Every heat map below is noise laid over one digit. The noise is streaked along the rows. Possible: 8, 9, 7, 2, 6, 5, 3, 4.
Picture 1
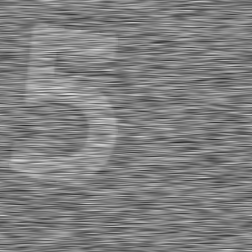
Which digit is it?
5
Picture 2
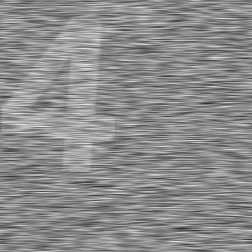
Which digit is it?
4
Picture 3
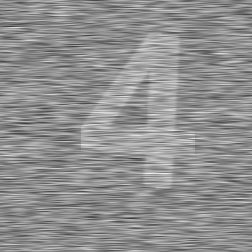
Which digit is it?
4
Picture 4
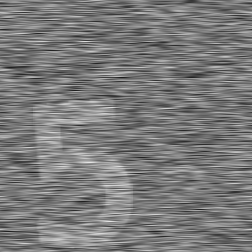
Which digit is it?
5
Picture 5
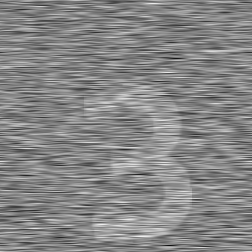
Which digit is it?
3
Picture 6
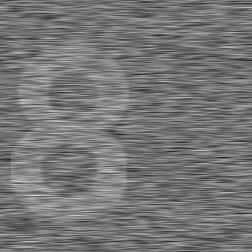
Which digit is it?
8
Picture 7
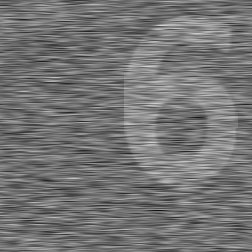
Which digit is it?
6
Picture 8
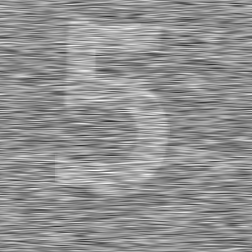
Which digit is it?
5
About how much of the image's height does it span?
two thirds
